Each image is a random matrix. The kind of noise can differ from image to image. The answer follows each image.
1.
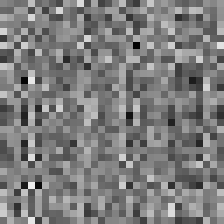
low rank plus noise
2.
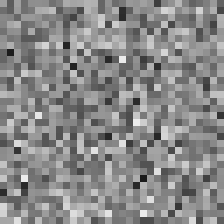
independent entries
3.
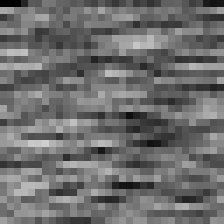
streaked along the rows
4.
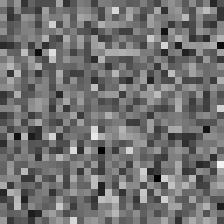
low rank plus noise
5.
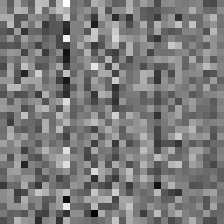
columns of uneven size
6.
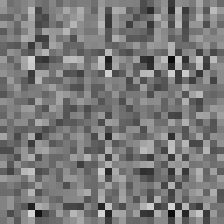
low rank plus noise
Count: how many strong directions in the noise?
one
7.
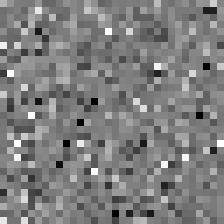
heavy tails
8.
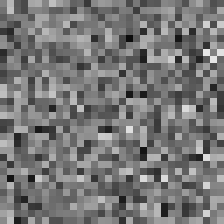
low rank plus noise
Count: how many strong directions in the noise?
five to eight
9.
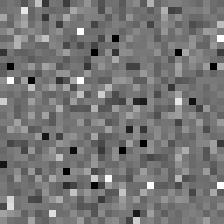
heavy tails
